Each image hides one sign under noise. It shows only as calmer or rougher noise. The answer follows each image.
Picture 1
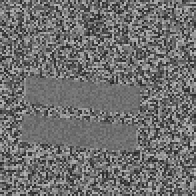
equals sign
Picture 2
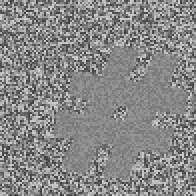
hash sign
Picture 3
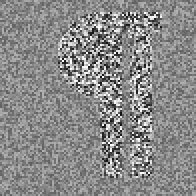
pilcrow
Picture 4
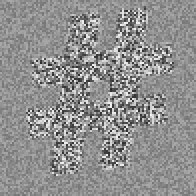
hash sign
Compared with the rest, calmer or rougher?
rougher
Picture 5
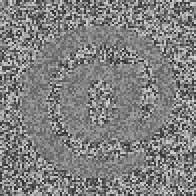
at sign
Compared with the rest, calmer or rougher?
calmer
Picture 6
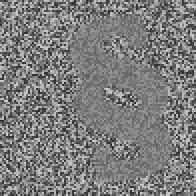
section sign
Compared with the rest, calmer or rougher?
calmer
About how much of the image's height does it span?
nearly all
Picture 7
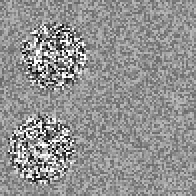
colon
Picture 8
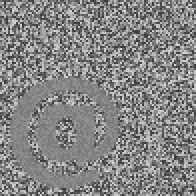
at sign
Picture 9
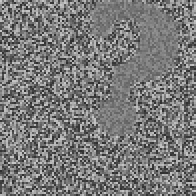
question mark
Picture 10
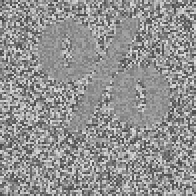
percent sign
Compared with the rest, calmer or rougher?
calmer
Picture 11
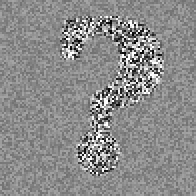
question mark
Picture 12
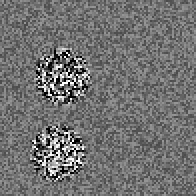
colon
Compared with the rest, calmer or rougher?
rougher
